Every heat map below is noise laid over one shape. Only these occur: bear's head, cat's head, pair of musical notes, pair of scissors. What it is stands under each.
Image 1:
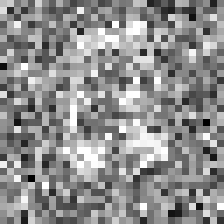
light pair of musical notes
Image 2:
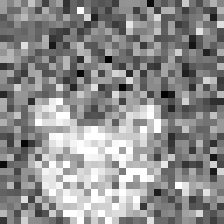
light bear's head
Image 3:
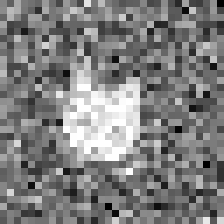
light cat's head, centre
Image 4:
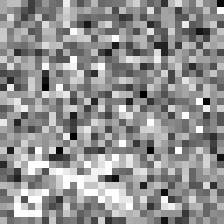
light pair of scissors
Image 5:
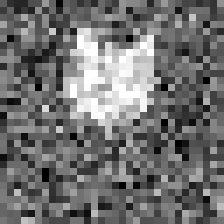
light cat's head
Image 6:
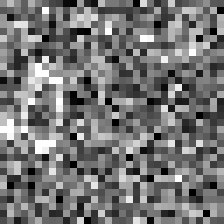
light pair of musical notes, middle left
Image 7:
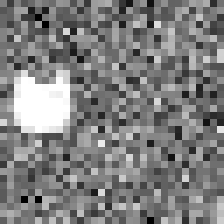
light cat's head, middle left
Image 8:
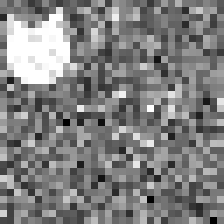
light cat's head, top left
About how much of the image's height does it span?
a third
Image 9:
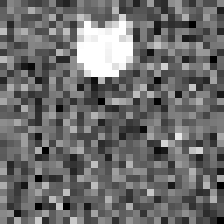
light cat's head, top middle
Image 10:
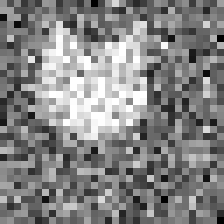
light cat's head
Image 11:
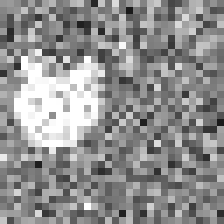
light cat's head, middle left
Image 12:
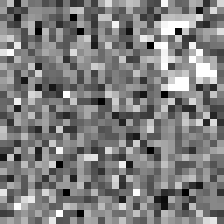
light pair of musical notes, top right
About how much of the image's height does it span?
a third
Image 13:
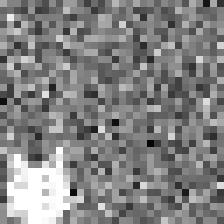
light cat's head, bottom left
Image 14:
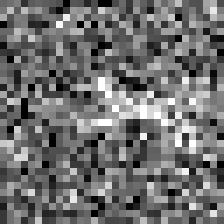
light pair of scissors
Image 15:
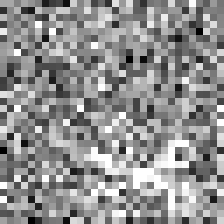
light pair of scissors
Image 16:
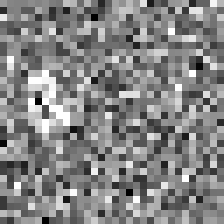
light pair of musical notes, middle left
